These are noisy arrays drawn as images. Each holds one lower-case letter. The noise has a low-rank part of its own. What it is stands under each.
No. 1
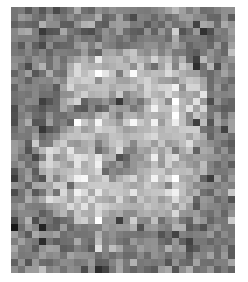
a
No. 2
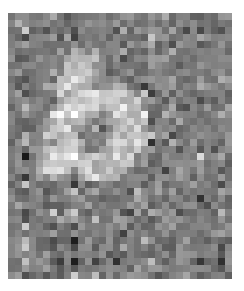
b
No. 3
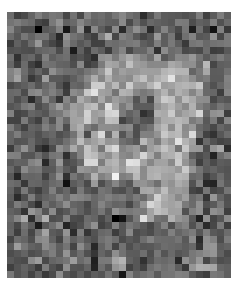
q
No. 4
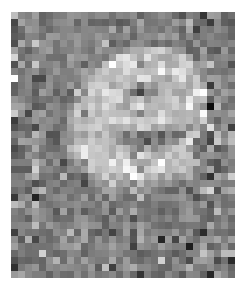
e
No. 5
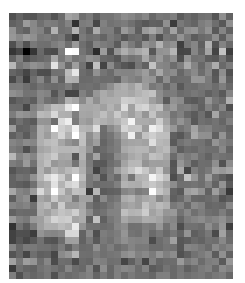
n
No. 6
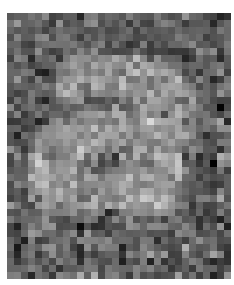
a
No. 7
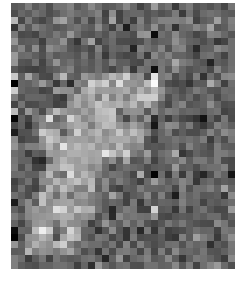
f
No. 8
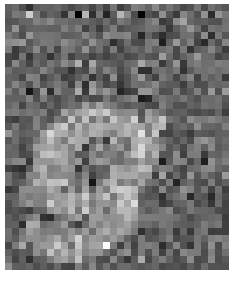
g
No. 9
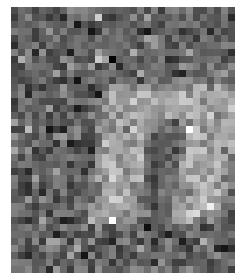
n
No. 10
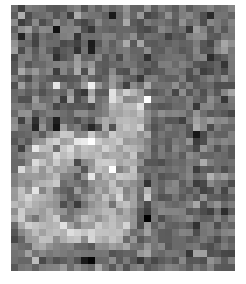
d
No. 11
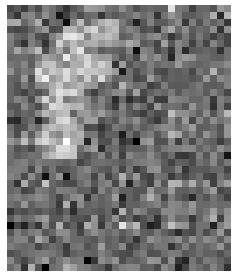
f
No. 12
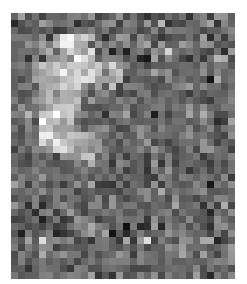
t
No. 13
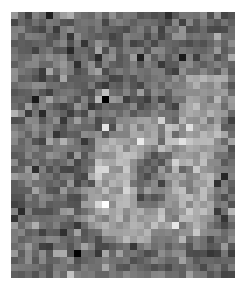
d
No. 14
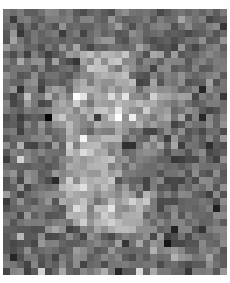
t
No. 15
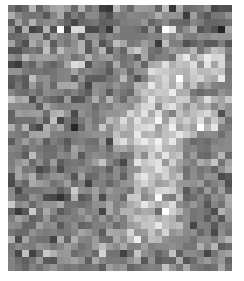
f
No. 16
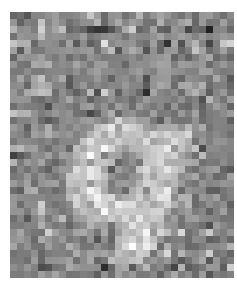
q
